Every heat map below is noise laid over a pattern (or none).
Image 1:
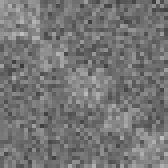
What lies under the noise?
blocks along the diagonal
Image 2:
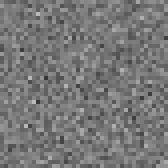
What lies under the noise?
only noise
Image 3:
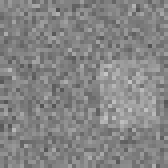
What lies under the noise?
one block
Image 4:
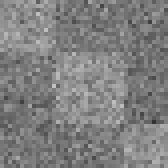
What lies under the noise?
blocks along the diagonal
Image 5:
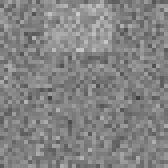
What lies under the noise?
one block
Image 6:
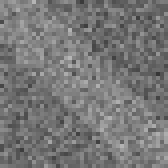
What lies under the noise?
a diagonal band
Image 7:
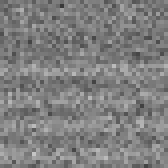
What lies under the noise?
bands of rows
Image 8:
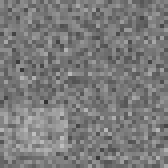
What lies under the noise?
one block
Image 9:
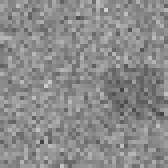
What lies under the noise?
one block
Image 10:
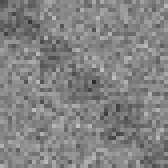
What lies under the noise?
blocks along the diagonal
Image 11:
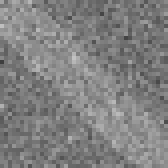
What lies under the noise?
a diagonal band
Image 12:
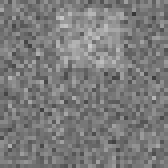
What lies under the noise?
one block
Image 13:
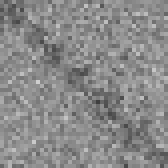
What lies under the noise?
blocks along the diagonal
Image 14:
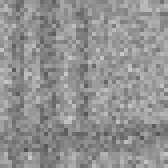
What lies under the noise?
bands of rows crossing bands of columns
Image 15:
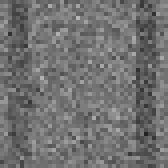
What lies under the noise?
bands of columns
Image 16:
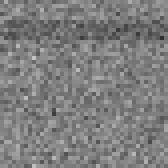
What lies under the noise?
one band of rows
